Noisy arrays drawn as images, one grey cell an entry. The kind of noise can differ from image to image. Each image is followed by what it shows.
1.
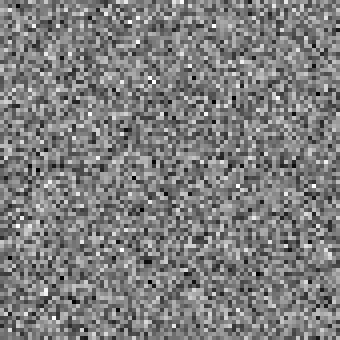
independent entries
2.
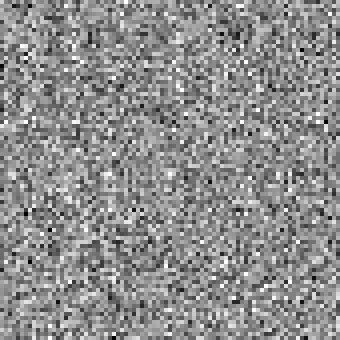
low rank plus noise
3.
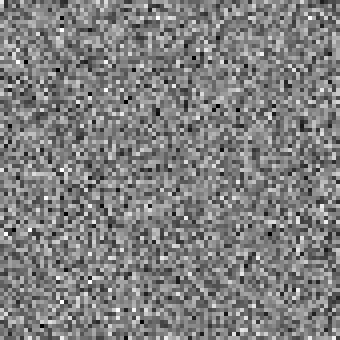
independent entries
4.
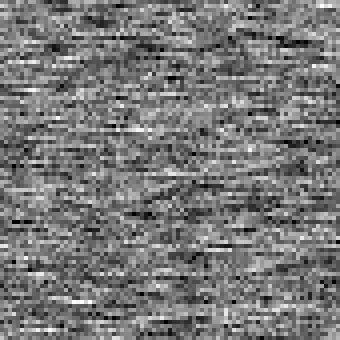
streaked along the rows
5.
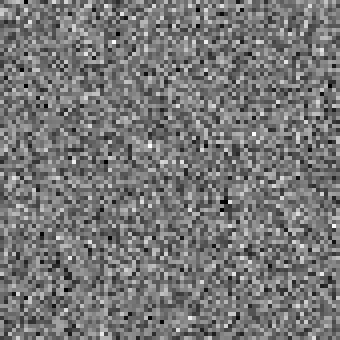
independent entries
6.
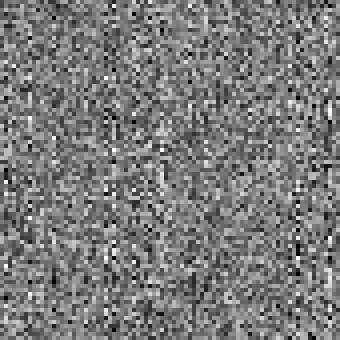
columns of uneven size
